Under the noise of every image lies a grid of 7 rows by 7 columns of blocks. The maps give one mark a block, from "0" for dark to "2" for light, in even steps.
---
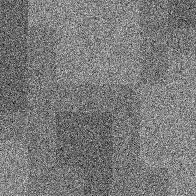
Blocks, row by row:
0 2 2 2 2 1 0
0 1 2 2 2 1 1
0 1 2 2 2 1 2
0 1 1 1 1 2 2
1 1 0 0 1 2 2
2 1 0 0 1 2 2
2 1 1 0 1 1 2
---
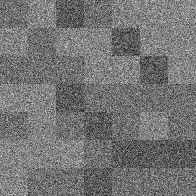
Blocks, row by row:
1 2 0 1 2 2 2
2 1 2 2 0 2 2
1 1 1 2 2 0 2
2 2 0 1 1 1 1
1 2 1 0 1 2 1
2 2 2 1 0 0 0
2 1 1 0 1 1 1
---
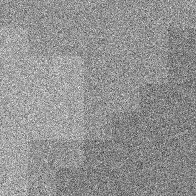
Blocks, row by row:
1 1 1 1 1 1 1
2 1 1 1 1 1 0
2 2 2 1 1 1 0
2 2 2 1 1 0 0
2 2 2 1 0 0 0
2 1 1 0 0 0 0
2 1 0 0 0 0 0
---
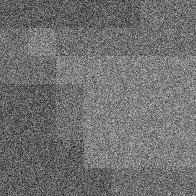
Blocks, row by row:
0 0 0 0 0 1 1
1 2 1 1 1 1 1
1 1 2 2 2 2 2
0 0 1 2 2 2 2
0 0 1 2 2 2 2
0 0 0 2 2 2 2
0 0 0 0 1 1 1
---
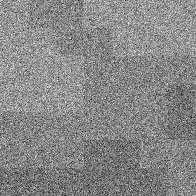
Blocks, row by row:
2 1 1 2 2 2 2
2 2 1 1 2 2 2
2 2 2 1 1 1 1
2 2 2 1 1 1 0
1 1 1 1 1 1 0
1 1 1 0 0 1 1
0 0 0 0 0 0 1
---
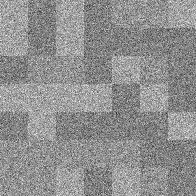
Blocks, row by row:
2 0 2 0 1 1 2
2 0 2 0 0 0 0
0 1 1 0 2 1 0
2 2 2 2 0 2 0
0 2 0 0 0 0 2
1 1 1 1 1 0 0
1 1 2 0 2 1 0
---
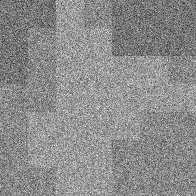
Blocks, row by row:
0 0 2 1 0 0 0
0 1 2 2 0 0 0
0 1 2 2 2 2 1
1 1 2 2 2 2 2
1 2 2 2 2 1 1
1 2 2 2 1 1 1
1 1 2 2 1 1 1
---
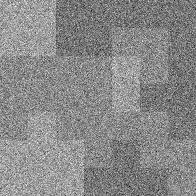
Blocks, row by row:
2 2 0 0 0 0 0
2 2 0 0 1 1 0
1 1 1 1 2 1 0
1 1 1 1 2 0 0
1 2 1 1 1 1 0
2 2 2 1 0 1 1
2 2 2 0 0 0 1
